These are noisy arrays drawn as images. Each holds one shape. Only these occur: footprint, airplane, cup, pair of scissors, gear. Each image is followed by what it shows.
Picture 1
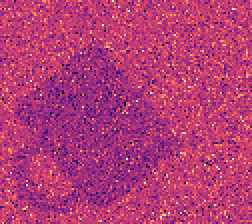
dark cup
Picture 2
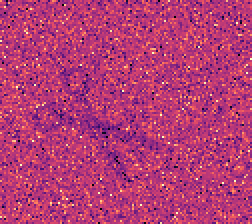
dark pair of scissors
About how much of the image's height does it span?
half
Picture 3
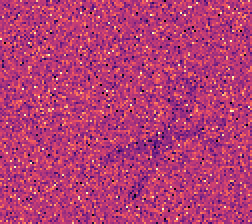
dark pair of scissors
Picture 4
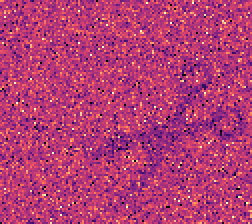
dark pair of scissors
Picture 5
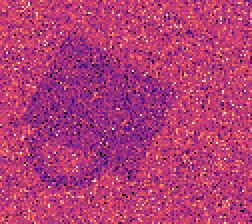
dark cup
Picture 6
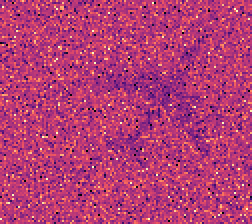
dark airplane
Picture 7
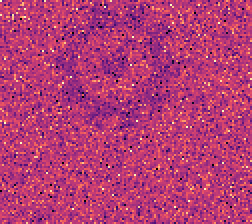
dark gear
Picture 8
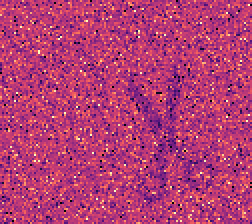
dark pair of scissors
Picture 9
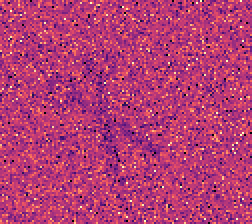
dark pair of scissors
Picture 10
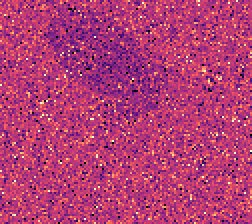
dark footprint
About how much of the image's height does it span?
half
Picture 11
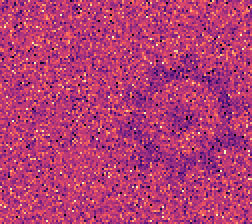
dark gear
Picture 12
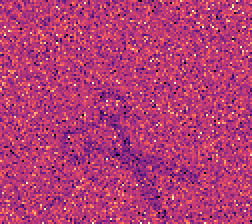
dark pair of scissors
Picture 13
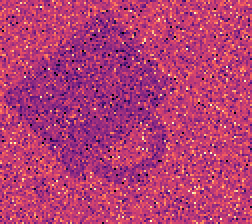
dark cup
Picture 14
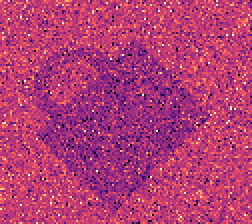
dark cup
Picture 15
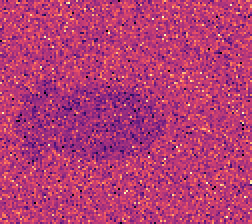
dark footprint
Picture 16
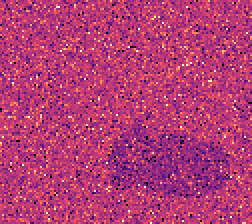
dark footprint
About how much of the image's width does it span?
half
